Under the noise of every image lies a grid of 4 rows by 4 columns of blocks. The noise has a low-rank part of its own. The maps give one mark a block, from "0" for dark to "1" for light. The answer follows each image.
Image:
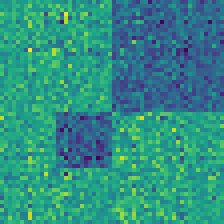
1 1 0 0
1 1 0 0
1 0 1 1
1 1 1 1
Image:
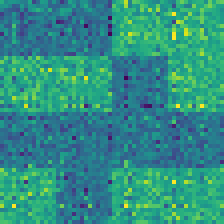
0 0 1 1
1 1 0 1
0 0 0 0
1 0 1 1
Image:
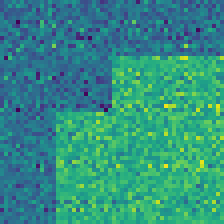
0 0 0 0
0 0 1 1
0 1 1 1
0 1 1 1
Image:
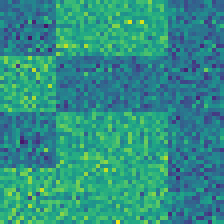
0 1 1 0
1 0 0 0
0 1 1 0
1 1 1 0
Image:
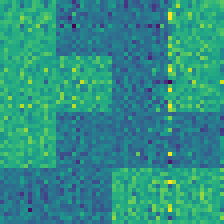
1 0 0 1
1 1 0 1
1 0 0 0
0 0 1 1
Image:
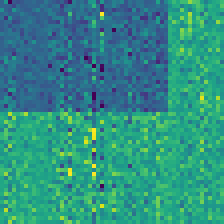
0 0 0 1
0 0 0 1
1 1 1 1
1 1 1 1
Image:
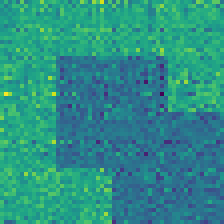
1 1 1 1
1 0 0 1
1 0 0 0
1 1 0 0
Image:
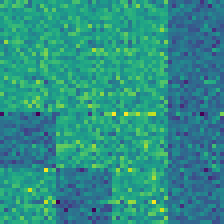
1 1 1 0
1 1 1 0
0 1 1 0
1 0 1 0
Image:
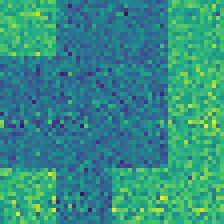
1 0 0 1
0 0 0 1
0 0 0 1
1 0 1 1
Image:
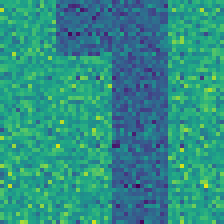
1 0 0 1
1 1 0 1
1 1 0 1
1 1 0 1
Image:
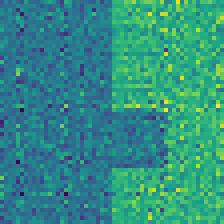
0 0 1 1
0 0 1 1
0 0 0 1
0 0 1 1
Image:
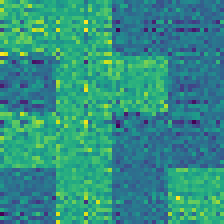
1 1 0 0
0 1 1 0
1 1 0 0
0 1 0 1
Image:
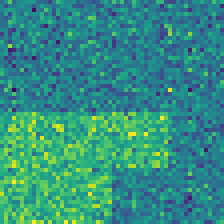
0 0 0 0
0 0 0 0
1 1 1 0
1 1 0 0
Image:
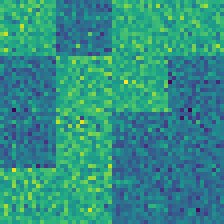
1 0 1 1
0 1 1 0
0 1 0 0
1 1 0 0
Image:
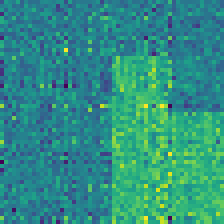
0 0 0 0
0 0 1 0
0 0 1 1
0 0 1 1
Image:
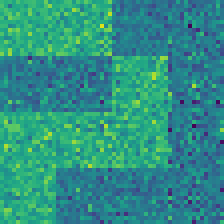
1 1 0 0
0 0 1 0
1 1 1 0
1 0 0 0
